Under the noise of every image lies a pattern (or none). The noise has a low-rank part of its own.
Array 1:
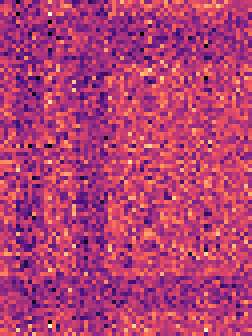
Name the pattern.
bands of rows crossing bands of columns
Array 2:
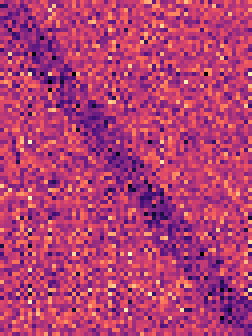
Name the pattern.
a diagonal band
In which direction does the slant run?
top left to bottom right
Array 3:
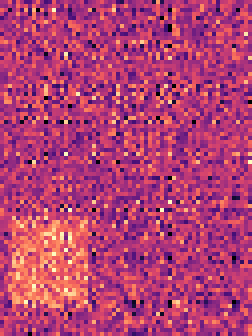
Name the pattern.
one block
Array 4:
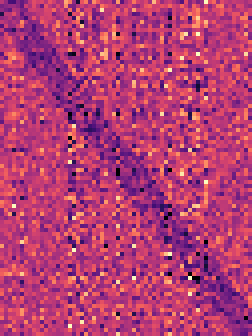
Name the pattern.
a diagonal band
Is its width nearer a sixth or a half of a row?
a sixth
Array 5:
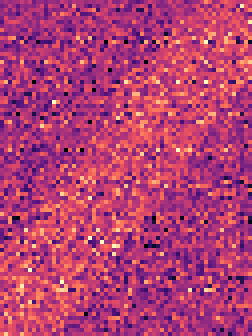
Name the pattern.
a diagonal band
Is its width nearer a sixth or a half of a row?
a half
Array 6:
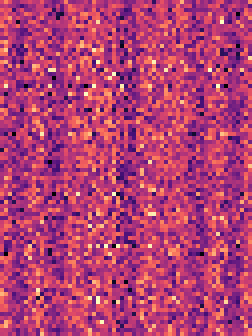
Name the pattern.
bands of columns
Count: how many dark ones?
5
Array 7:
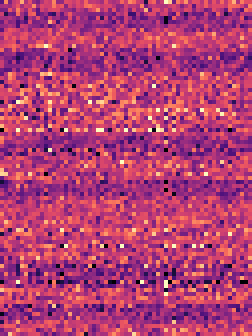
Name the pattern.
bands of rows
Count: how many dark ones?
6
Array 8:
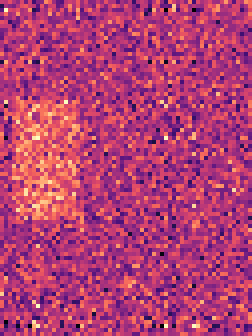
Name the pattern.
one block
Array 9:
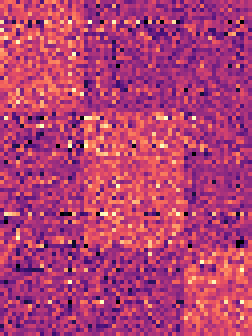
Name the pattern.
blocks along the diagonal
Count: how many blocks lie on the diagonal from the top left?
3
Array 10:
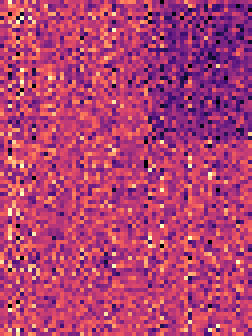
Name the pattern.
one block
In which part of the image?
top right
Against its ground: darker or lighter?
darker
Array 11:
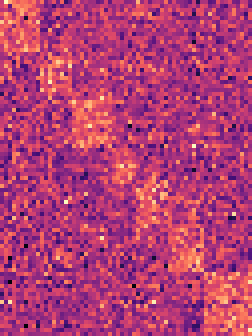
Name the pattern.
blocks along the diagonal
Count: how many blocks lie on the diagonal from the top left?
7
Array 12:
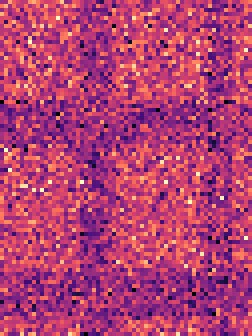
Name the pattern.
bands of rows crossing bands of columns
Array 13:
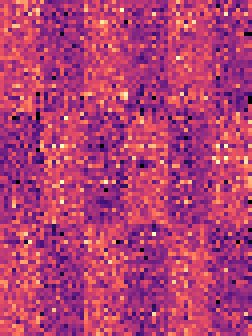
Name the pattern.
a checkerboard
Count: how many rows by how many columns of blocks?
3 by 6
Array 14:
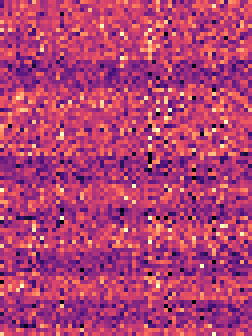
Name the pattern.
bands of rows
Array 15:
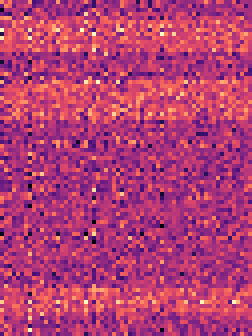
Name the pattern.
bands of rows
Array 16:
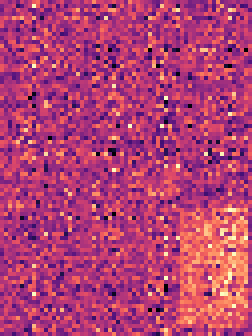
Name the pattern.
one block
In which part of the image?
bottom right
